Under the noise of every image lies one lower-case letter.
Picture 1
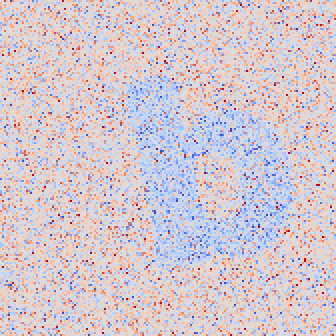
b
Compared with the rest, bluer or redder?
bluer
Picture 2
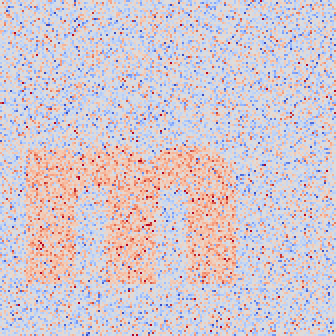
m
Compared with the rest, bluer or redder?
redder
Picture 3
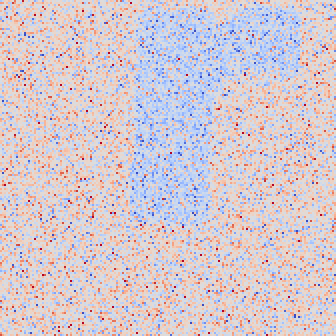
r
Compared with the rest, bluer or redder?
bluer
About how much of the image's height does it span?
two thirds
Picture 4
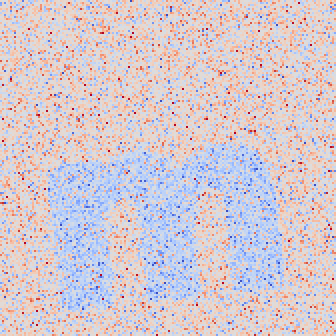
m
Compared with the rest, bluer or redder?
bluer
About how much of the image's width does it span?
two thirds
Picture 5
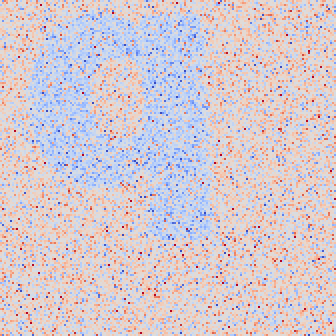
q
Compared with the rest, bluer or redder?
bluer
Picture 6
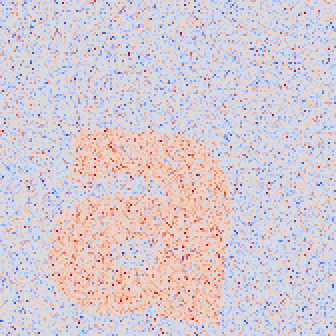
a
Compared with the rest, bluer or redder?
redder
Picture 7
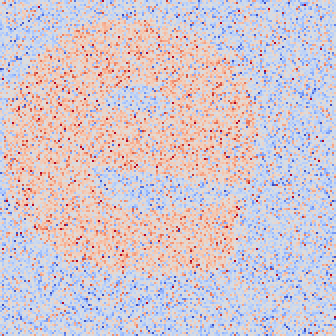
e
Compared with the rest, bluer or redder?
redder
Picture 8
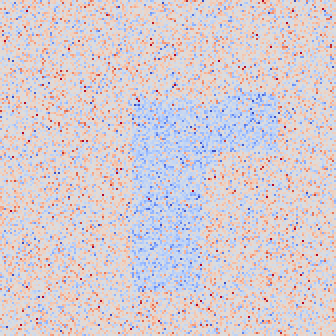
r
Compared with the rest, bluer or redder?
bluer
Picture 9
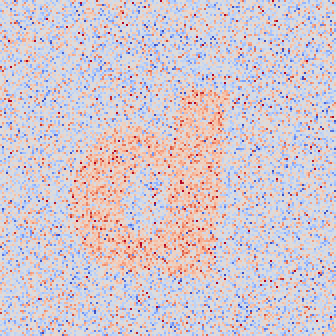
d
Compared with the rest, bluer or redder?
redder
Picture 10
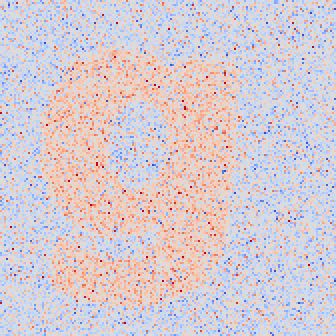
g
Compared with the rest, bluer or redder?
redder
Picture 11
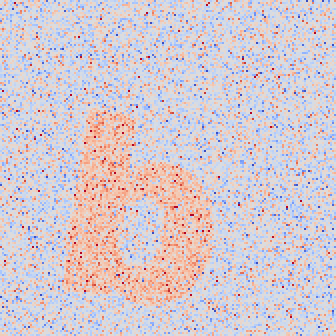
b
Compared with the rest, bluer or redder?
redder
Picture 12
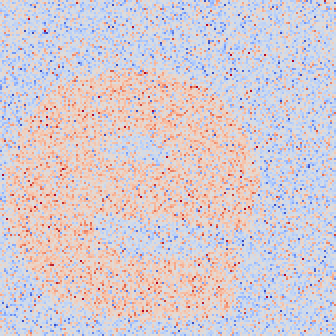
e
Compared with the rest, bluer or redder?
redder
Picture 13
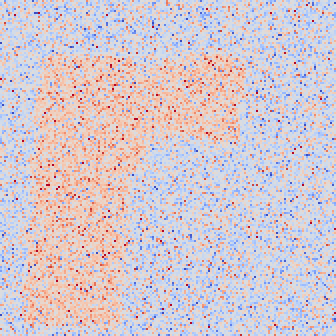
r
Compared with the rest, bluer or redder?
redder
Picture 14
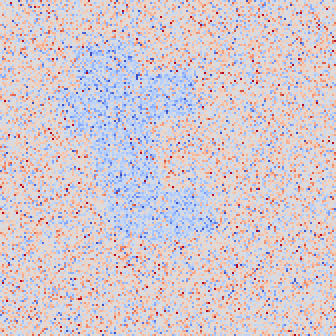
t
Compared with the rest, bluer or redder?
bluer
